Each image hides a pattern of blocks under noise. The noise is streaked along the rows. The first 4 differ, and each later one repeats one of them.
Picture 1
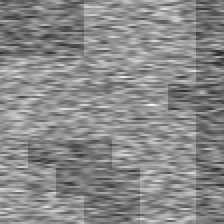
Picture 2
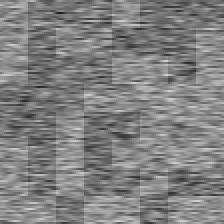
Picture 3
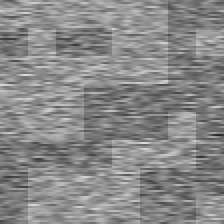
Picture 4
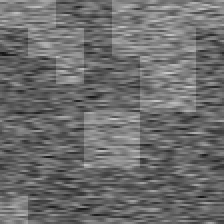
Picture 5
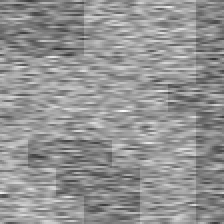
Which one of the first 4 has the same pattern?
1
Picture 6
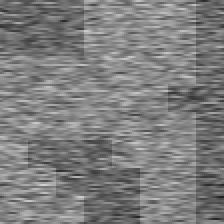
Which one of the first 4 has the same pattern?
1
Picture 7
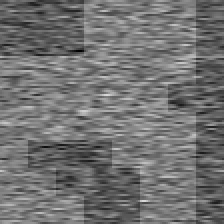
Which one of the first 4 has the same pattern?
1
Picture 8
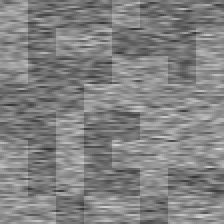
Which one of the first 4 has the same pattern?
2
